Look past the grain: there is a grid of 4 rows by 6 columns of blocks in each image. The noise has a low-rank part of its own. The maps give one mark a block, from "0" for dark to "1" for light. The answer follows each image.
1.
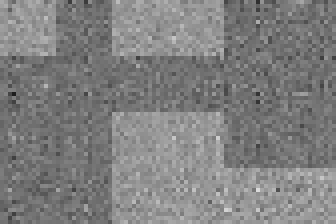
101100
000000
001100
001111
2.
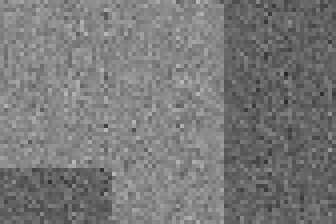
111100
111100
111100
001100
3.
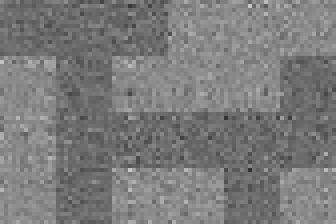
000111
101110
100000
101101
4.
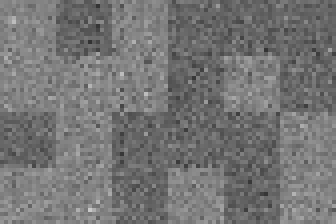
101000
111010
010001
110101
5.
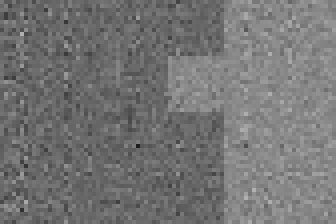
000011
000111
000011
000011
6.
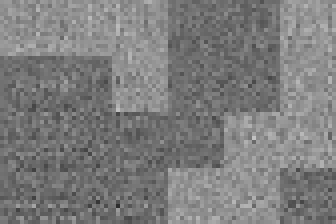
111001
001001
000011
000110
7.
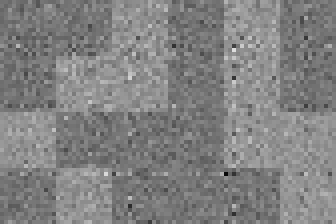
001010
011010
100011
010001
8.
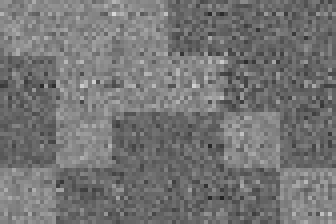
111000
011100
010010
100001
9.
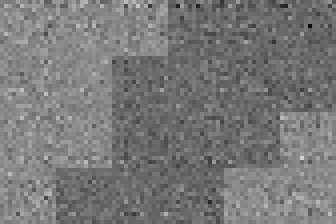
111000
110000
110001
100011
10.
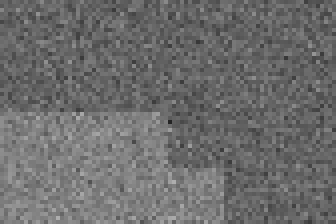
000000
000000
111000
111100
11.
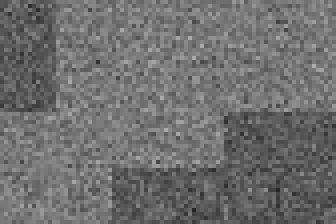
011111
011111
111100
110000
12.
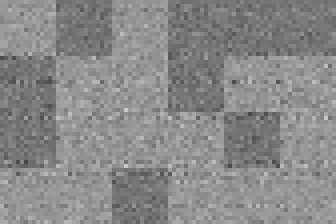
101000
011011
011101
110111
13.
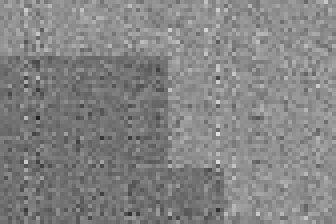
111111
000111
000111
000011
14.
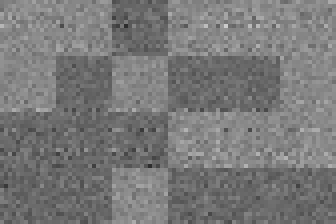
110111
101001
000111
001000
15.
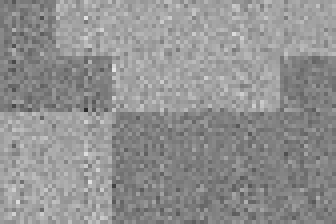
011111
001110
110000
110000
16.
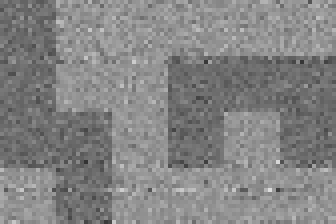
011111
011000
001010
101111
